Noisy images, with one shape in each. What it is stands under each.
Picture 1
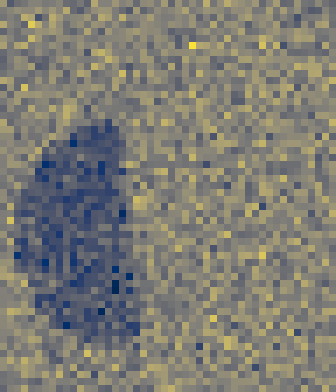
dark half disc
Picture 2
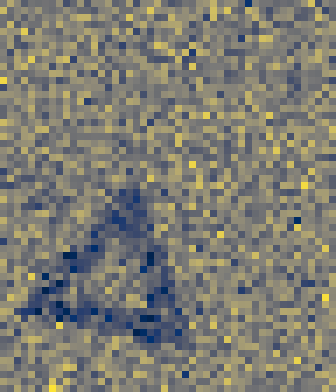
dark triangle frame
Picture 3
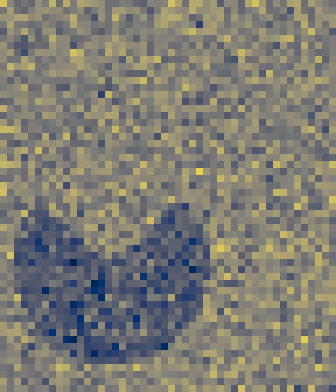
dark disc with a wedge cut out
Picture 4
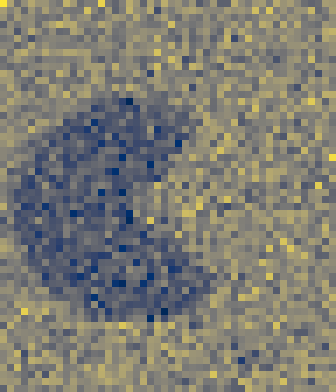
dark disc with a wedge cut out
